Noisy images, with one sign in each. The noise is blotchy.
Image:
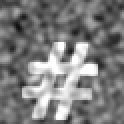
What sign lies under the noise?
hash sign
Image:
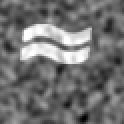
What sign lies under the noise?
approximately sign
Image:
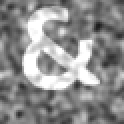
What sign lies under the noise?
ampersand
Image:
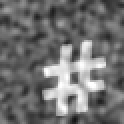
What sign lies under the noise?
hash sign
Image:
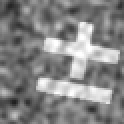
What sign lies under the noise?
plus-minus sign
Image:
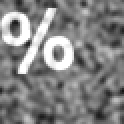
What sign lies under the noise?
percent sign
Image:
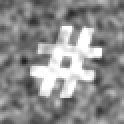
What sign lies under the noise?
hash sign
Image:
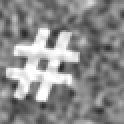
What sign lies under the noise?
hash sign
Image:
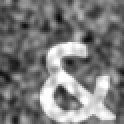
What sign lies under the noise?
ampersand
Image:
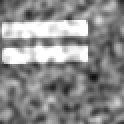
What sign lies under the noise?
equals sign
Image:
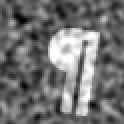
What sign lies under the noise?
pilcrow
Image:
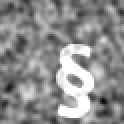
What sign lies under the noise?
section sign
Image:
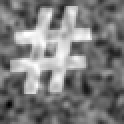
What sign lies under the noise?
hash sign
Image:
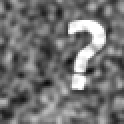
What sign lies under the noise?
question mark
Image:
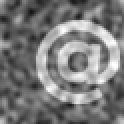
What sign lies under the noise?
at sign
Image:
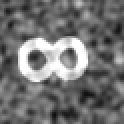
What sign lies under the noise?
infinity sign
